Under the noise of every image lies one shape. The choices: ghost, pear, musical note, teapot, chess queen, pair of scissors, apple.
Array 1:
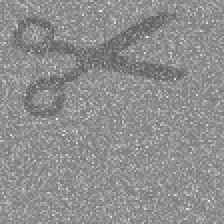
dark pair of scissors
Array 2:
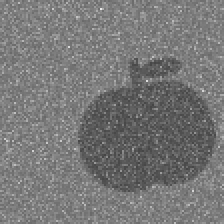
dark apple
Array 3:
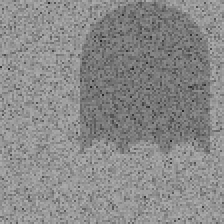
dark ghost
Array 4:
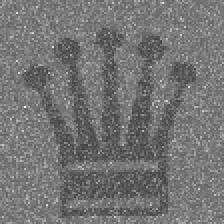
dark chess queen
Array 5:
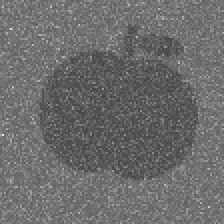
dark apple
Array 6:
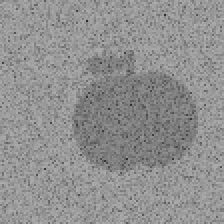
dark apple
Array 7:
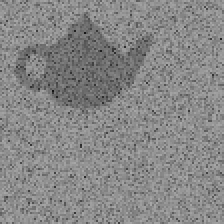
dark teapot
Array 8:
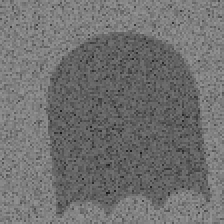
dark ghost
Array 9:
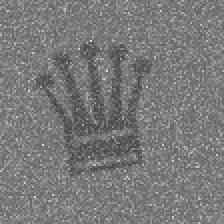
dark chess queen
